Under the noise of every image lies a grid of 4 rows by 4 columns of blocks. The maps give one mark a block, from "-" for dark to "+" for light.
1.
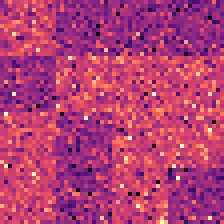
+---
-+++
+-++
+-+-
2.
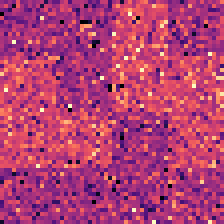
--+-
+-++
++-+
----
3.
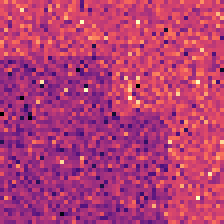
++++
--++
---+
---+
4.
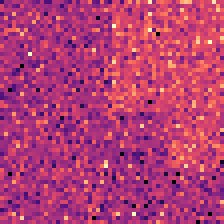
--++
--++
---+
----
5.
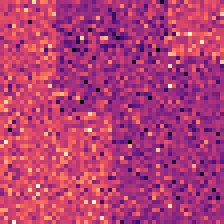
+--+
+---
++--
++--
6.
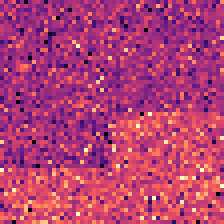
----
----
--++
++++
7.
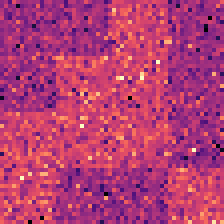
--+-
-++-
+++-
+--+
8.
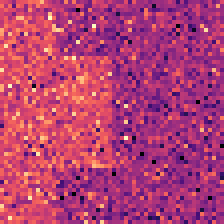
+---
++--
++--
+---
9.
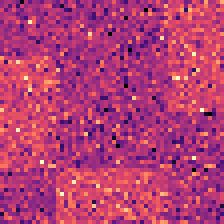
---+
+--+
+---
-++-
